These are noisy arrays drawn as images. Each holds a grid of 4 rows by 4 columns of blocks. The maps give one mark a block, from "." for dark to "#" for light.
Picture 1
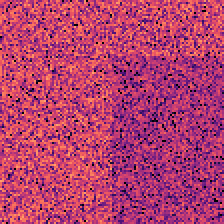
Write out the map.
# # # #
# # . .
# # . .
# # . .
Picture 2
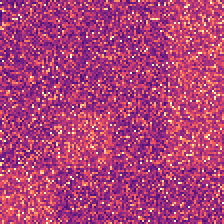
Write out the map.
. . . #
. . . #
. # . #
# . . .
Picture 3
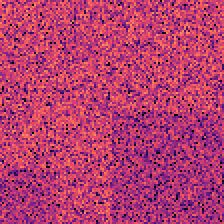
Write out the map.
# # # #
# # # #
# # . .
. # . .
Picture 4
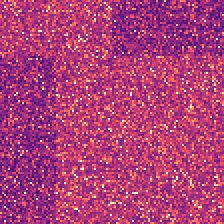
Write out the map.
# # . .
. # # #
. # # #
. # # #
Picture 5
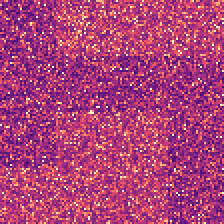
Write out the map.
. # # #
. . . .
. # # .
# # # .
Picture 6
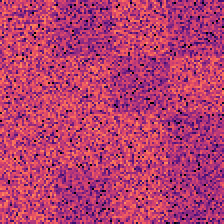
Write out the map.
# . # .
# # . #
# # # .
# . # .
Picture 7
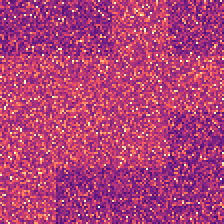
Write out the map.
. . # .
# # # #
# # # .
# . . .
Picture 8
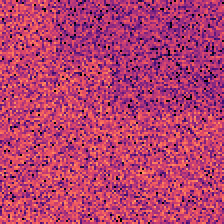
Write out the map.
# . . .
# # . .
# # # #
# # # #
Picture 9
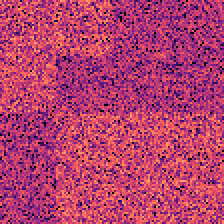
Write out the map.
# # . .
# . . .
. # # #
. # # #
